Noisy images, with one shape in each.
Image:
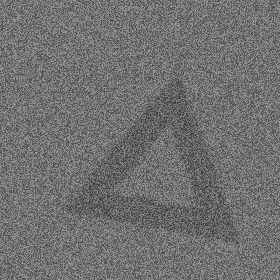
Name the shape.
triangle frame
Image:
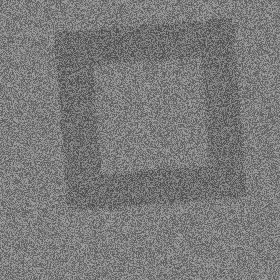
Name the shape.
square frame
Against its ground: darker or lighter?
darker
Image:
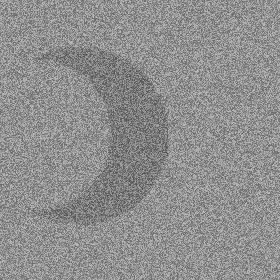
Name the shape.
crescent
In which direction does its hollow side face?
left
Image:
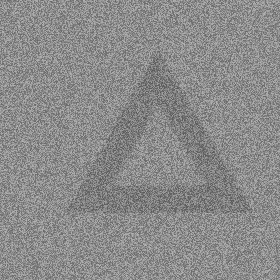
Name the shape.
triangle frame
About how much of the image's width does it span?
two thirds
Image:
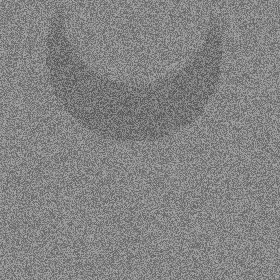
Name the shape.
crescent
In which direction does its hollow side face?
up
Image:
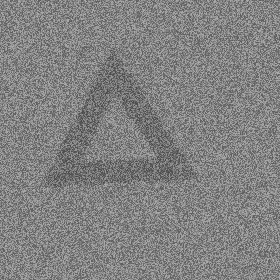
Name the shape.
triangle frame
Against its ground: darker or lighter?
darker
